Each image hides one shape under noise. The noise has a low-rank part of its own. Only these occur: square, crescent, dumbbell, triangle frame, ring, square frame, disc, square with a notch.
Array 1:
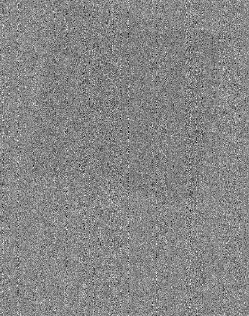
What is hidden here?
dark square
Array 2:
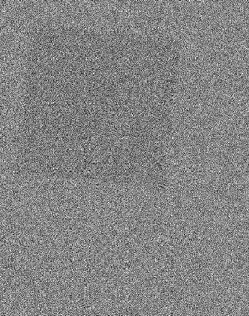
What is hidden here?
dark square
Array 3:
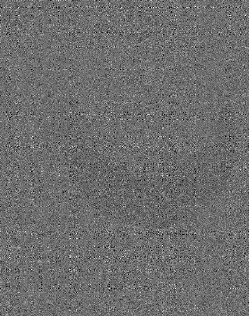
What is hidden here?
dark crescent
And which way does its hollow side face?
up
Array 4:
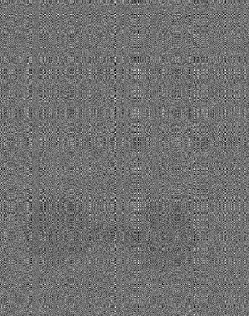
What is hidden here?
dark dumbbell
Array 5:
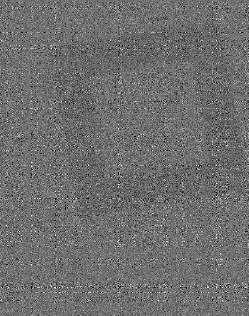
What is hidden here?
dark square frame
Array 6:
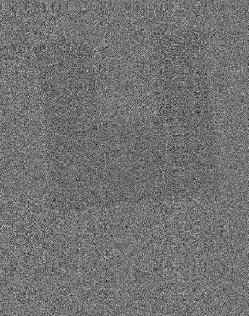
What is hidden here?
dark square with a notch
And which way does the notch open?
up
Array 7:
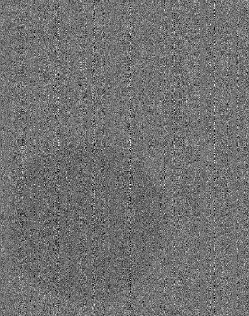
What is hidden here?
dark disc
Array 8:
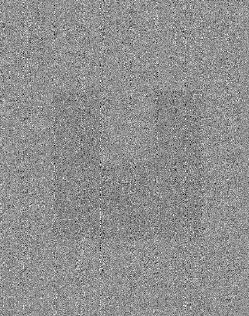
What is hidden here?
dark square with a notch
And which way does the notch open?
up
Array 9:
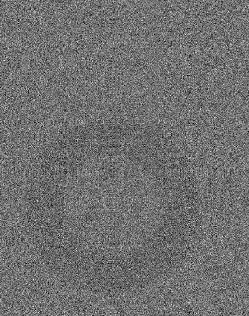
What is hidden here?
dark ring
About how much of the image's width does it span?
two thirds
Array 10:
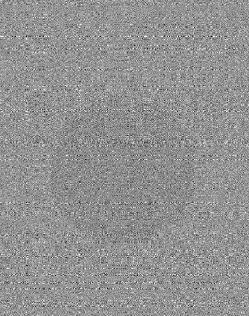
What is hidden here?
dark disc
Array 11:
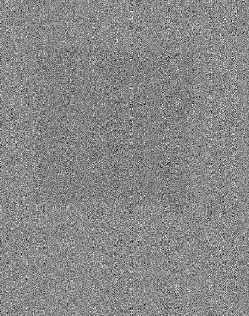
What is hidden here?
dark square
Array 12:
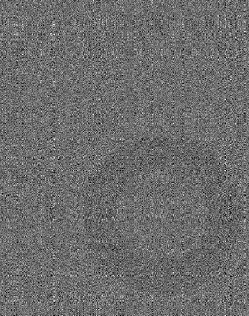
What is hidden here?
dark ring
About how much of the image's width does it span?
two thirds
